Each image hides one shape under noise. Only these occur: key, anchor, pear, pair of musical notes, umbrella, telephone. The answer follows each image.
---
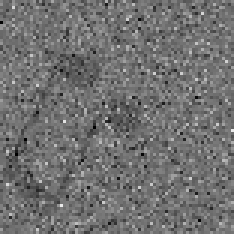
dark pair of musical notes
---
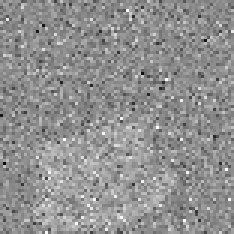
light telephone
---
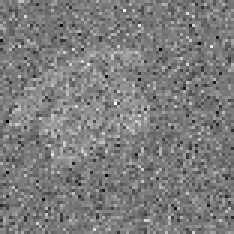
light telephone
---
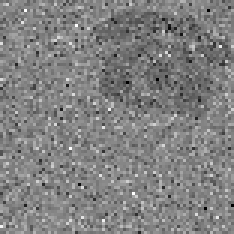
dark telephone
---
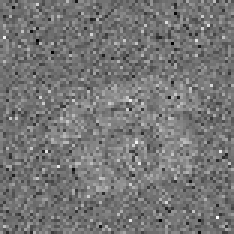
light telephone
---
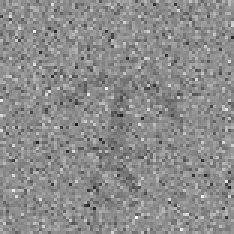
dark anchor
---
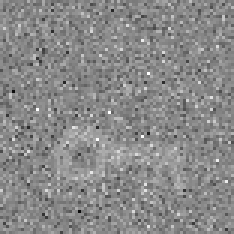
light key
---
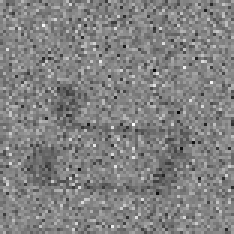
dark pair of musical notes
